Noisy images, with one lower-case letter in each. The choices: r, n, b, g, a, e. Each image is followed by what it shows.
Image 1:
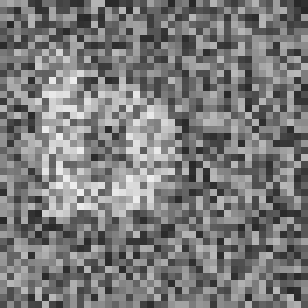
b
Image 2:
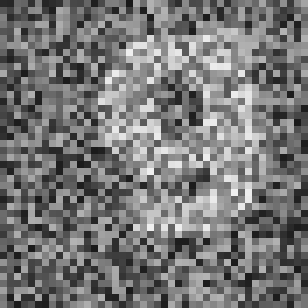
g
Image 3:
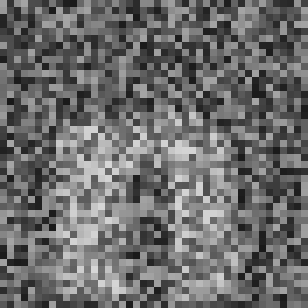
n
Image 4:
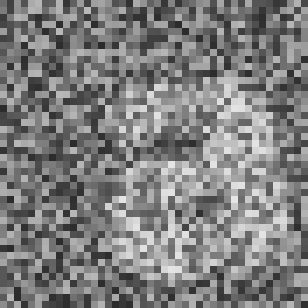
a
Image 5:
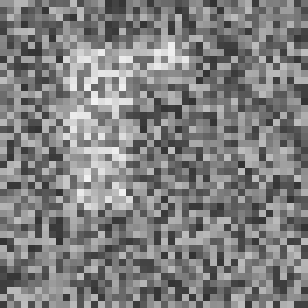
r
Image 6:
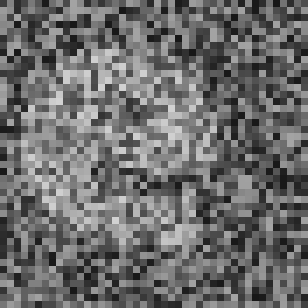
e
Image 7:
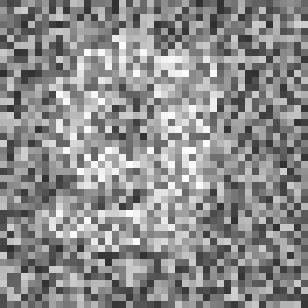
g
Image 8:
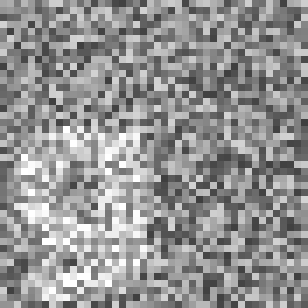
g
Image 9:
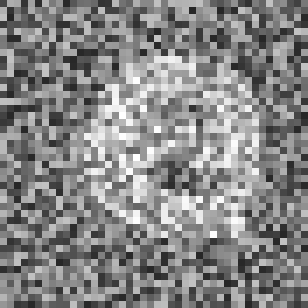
e
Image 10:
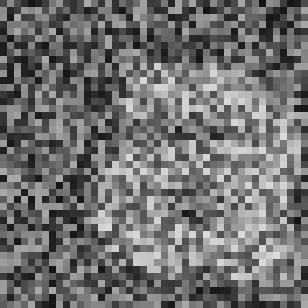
a
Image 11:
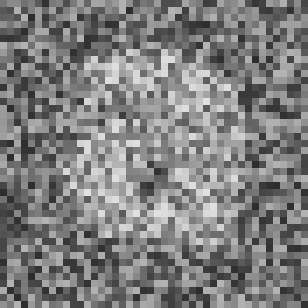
a
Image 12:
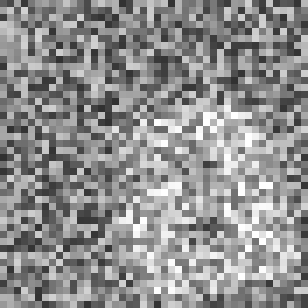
a
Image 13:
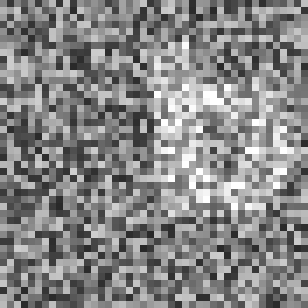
b
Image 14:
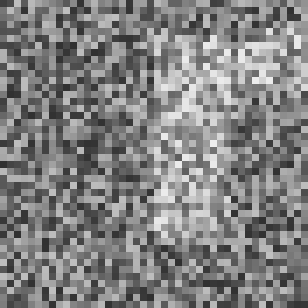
r
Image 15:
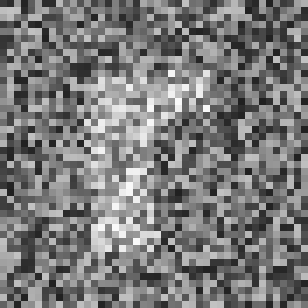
r
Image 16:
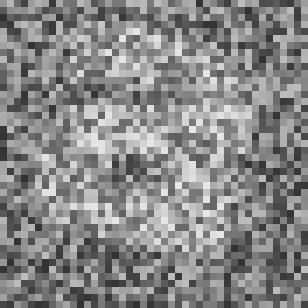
a
